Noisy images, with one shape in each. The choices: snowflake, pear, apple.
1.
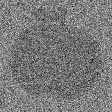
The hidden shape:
apple
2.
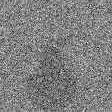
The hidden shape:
pear
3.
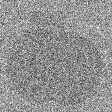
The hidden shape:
apple
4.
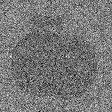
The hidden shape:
apple
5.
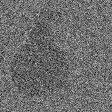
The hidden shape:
pear
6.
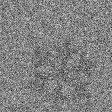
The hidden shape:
snowflake
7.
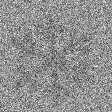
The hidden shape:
snowflake
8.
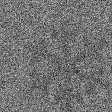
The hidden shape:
snowflake
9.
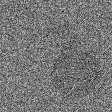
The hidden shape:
pear
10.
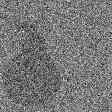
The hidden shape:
pear
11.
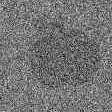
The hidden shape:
apple
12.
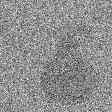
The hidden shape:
pear
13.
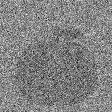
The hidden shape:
apple
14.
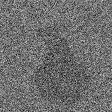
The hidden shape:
pear
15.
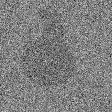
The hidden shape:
pear
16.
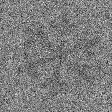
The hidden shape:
snowflake
